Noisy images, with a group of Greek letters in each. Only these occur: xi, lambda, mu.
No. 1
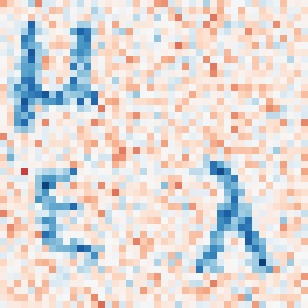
top left: mu; bottom left: xi; bottom right: lambda
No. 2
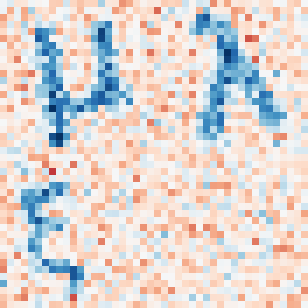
top left: mu; top right: lambda; bottom left: xi
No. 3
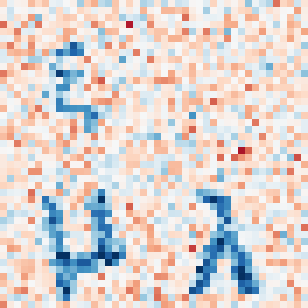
top left: xi; bottom left: mu; bottom right: lambda
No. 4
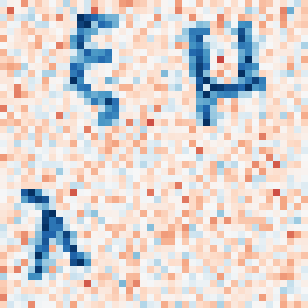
top left: xi; top right: mu; bottom left: lambda
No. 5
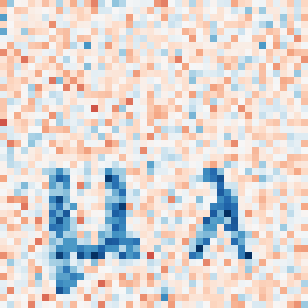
bottom left: mu; bottom right: lambda
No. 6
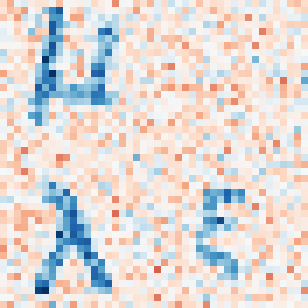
top left: mu; bottom left: lambda; bottom right: xi
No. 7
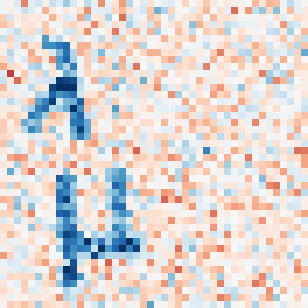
top left: lambda; bottom left: mu
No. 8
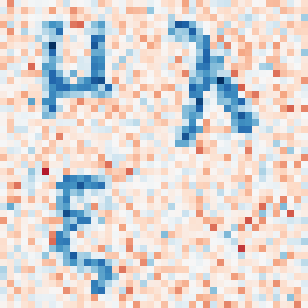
top left: mu; top right: lambda; bottom left: xi
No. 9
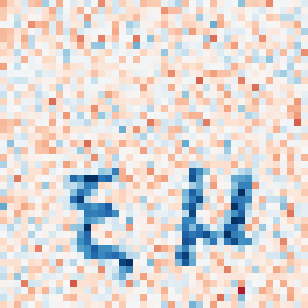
bottom left: xi; bottom right: mu
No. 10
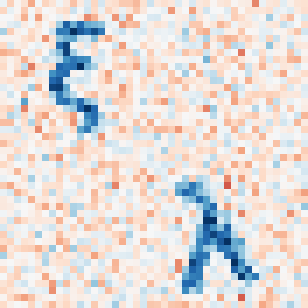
top left: xi; bottom right: lambda
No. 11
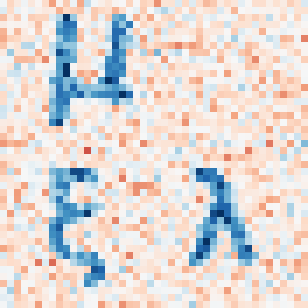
top left: mu; bottom left: xi; bottom right: lambda
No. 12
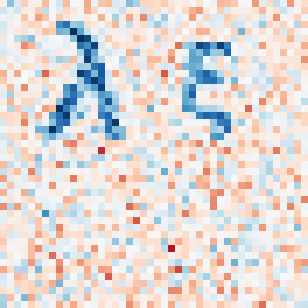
top left: lambda; top right: xi
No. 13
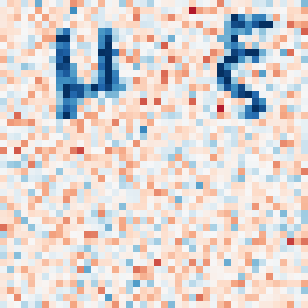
top left: mu; top right: xi
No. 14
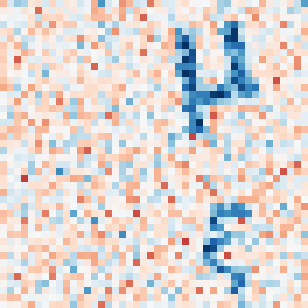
top right: mu; bottom right: xi
